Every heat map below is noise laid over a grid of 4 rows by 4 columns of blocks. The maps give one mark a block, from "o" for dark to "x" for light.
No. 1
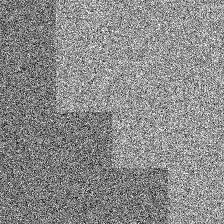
o x x x
o x x x
o o x x
o o o x
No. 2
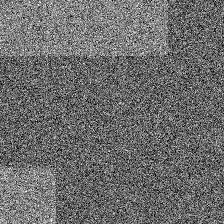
x x x o
o o o o
o o o o
x o o o
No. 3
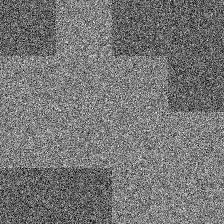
o x o o
x x x o
x x x x
o o x x
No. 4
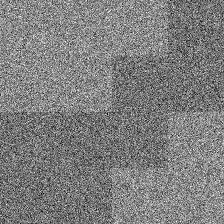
x x x o
x x o o
o o o x
o o x x
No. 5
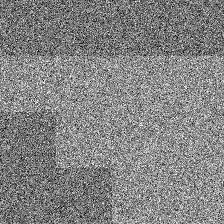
o o o o
x x x x
o x x x
o o x x
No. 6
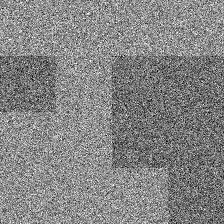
x x x x
o x o o
x x o o
x x x o
